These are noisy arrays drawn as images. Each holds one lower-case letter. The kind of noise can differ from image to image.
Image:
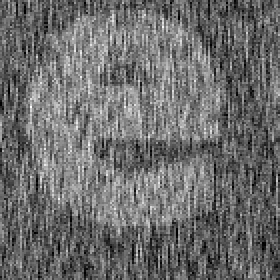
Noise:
streaked along the columns
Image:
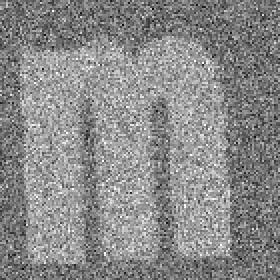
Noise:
independent entries
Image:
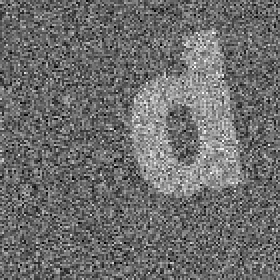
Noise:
low rank plus noise
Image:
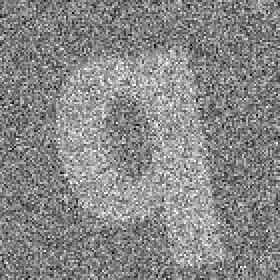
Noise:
independent entries
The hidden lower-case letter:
q
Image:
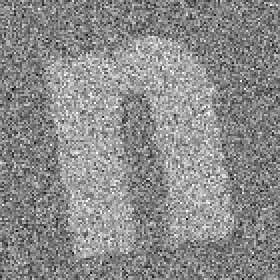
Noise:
independent entries
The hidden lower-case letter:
n
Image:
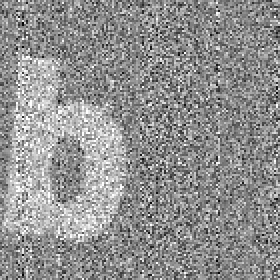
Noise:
columns of uneven size
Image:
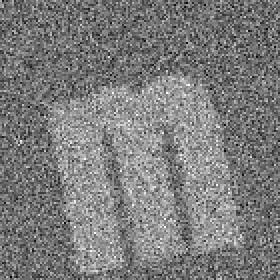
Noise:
independent entries
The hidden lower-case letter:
m
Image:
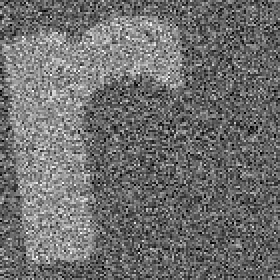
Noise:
low rank plus noise
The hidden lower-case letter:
r
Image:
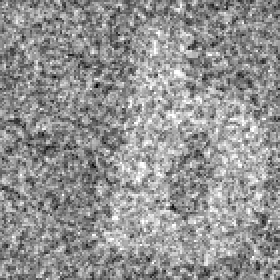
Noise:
blotchy
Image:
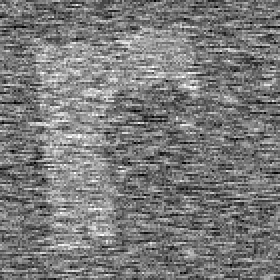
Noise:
streaked along the rows
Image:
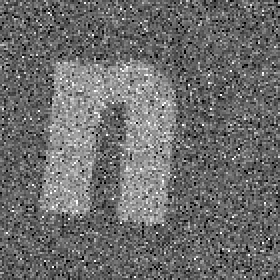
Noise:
heavy tails
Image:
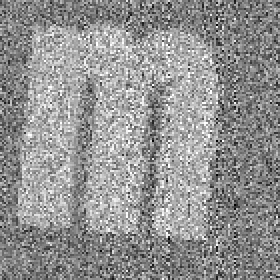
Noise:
columns of uneven size
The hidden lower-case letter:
m
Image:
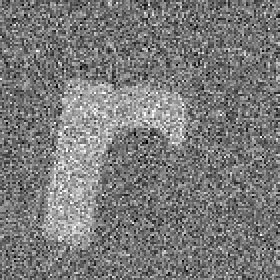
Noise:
low rank plus noise
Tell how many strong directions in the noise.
one
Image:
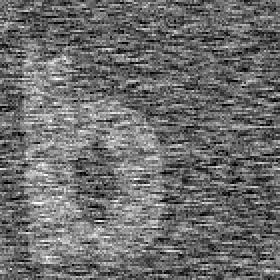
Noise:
streaked along the rows
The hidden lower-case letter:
b
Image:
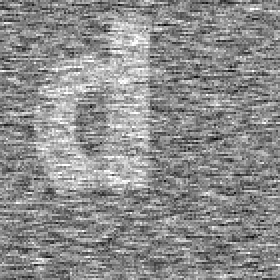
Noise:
streaked along the rows
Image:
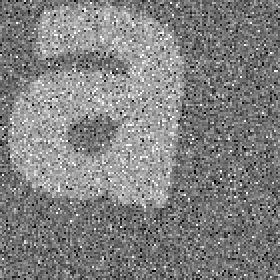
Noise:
heavy tails
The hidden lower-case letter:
a
